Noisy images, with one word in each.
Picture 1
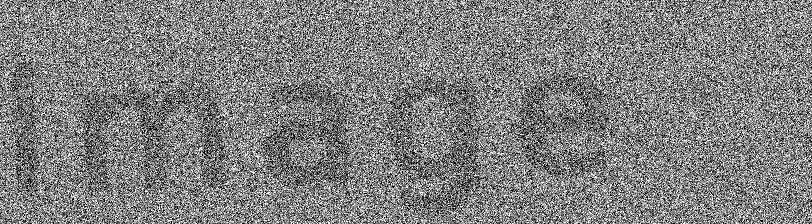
image
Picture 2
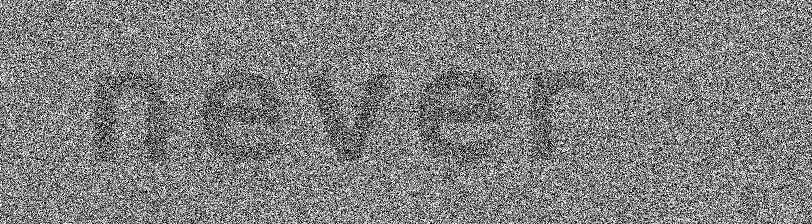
never
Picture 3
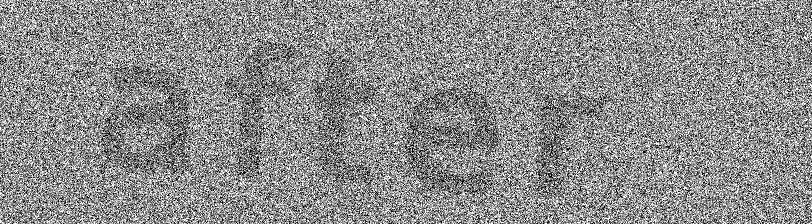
after
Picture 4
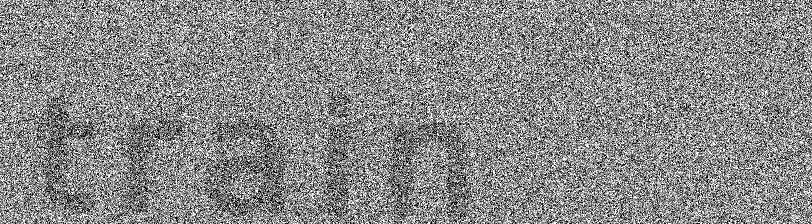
train
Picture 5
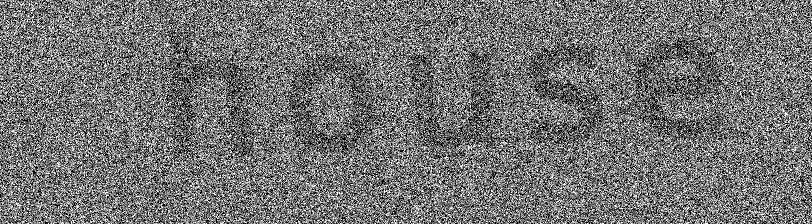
house
